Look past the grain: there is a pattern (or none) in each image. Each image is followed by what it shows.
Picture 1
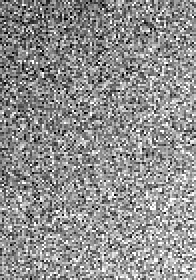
a smooth slope
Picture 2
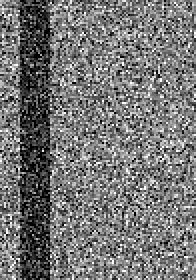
one vertical stripe
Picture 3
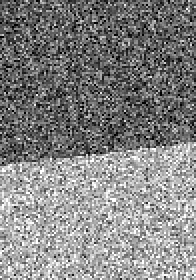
a sharp edge
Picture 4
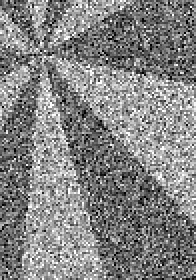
spokes from one point
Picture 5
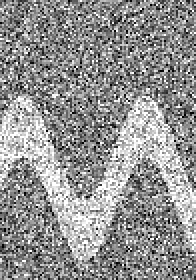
a wavy band
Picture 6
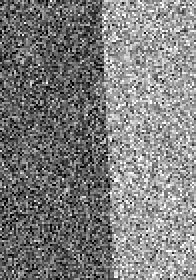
a sharp edge
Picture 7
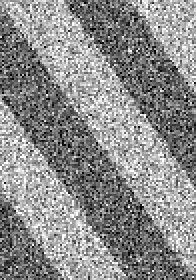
diagonal stripes
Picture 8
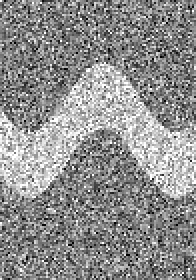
a wavy band
